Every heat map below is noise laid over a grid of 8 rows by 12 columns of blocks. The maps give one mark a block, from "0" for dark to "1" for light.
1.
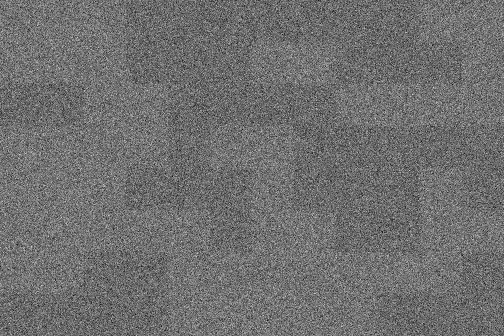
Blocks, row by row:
1 1 1 0 0 0 0 0 0 0 1 1
1 1 1 0 0 0 1 1 0 0 0 1
0 0 1 1 0 0 0 0 1 1 1 1
1 1 1 1 0 1 1 0 0 0 0 0
1 1 1 0 0 0 1 0 0 0 1 0
1 1 1 1 1 0 1 1 0 0 1 1
1 1 0 0 1 1 1 1 1 1 1 0
0 0 0 0 1 1 1 1 1 0 0 0
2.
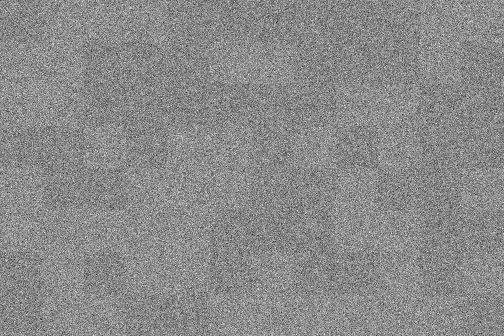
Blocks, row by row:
0 1 1 1 0 0 0 0 0 0 1 1
1 1 0 0 0 1 1 0 0 0 1 0
1 1 0 0 0 0 0 0 1 1 0 0
0 0 1 0 1 1 0 1 0 1 0 0
1 0 0 1 1 1 0 0 1 0 0 1
1 1 1 1 1 0 0 0 1 1 0 0
0 1 0 1 1 0 1 0 0 1 0 1
0 1 1 0 0 1 1 1 1 1 1 0
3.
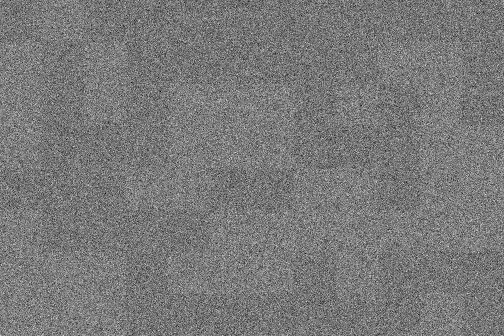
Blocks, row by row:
0 1 0 0 0 0 0 0 0 0 0 0
1 0 1 0 0 0 0 0 0 1 1 0
1 0 1 0 1 1 1 0 1 0 1 0
1 0 0 0 1 1 1 0 0 0 1 1
0 0 0 1 1 0 0 1 1 0 1 1
1 0 0 0 0 1 1 1 1 1 1 1
1 1 1 0 1 1 1 0 1 0 0 0
1 1 1 0 0 0 0 0 0 0 1 0
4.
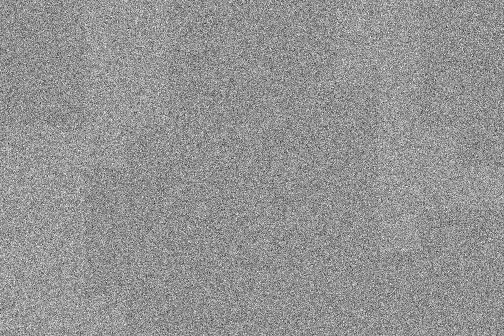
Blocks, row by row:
0 0 1 1 0 0 0 0 1 1 0 0
0 0 1 1 0 0 0 0 1 1 0 0
0 0 1 1 0 0 0 0 0 1 0 0
1 1 1 0 0 0 0 0 0 1 1 0
1 1 0 0 0 0 0 0 0 1 1 1
1 1 0 0 0 0 0 0 0 1 0 0
1 1 0 0 0 0 0 0 0 0 0 0
1 1 1 0 0 0 0 0 0 0 0 0
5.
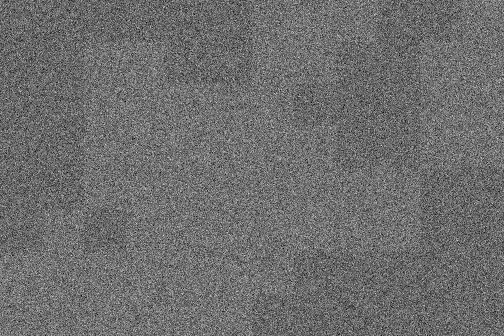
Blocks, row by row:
0 0 0 0 0 0 1 1 1 0 0 1
0 0 1 1 0 0 1 1 0 0 1 1
0 0 1 1 1 1 1 0 0 0 1 1
0 0 1 1 1 1 1 1 0 0 1 1
0 0 1 1 1 1 1 1 1 1 0 0
0 1 0 1 1 1 1 1 1 1 0 0
1 1 1 1 1 1 1 0 0 0 0 0
1 1 1 1 1 1 0 0 0 0 0 0
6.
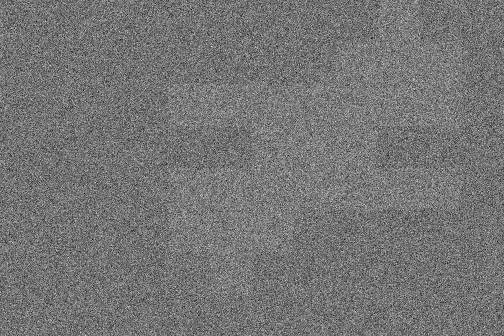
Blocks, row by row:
0 0 0 0 0 0 0 0 0 1 0 0
0 0 0 0 0 0 0 0 1 1 1 0
0 0 0 0 1 1 1 1 1 1 1 0
0 0 0 0 0 0 1 1 1 0 0 0
0 0 0 0 1 1 1 1 1 1 1 0
0 0 0 0 1 1 1 0 0 0 0 0
0 0 0 0 0 1 0 0 0 0 0 0
0 0 0 0 0 0 0 0 0 0 0 0
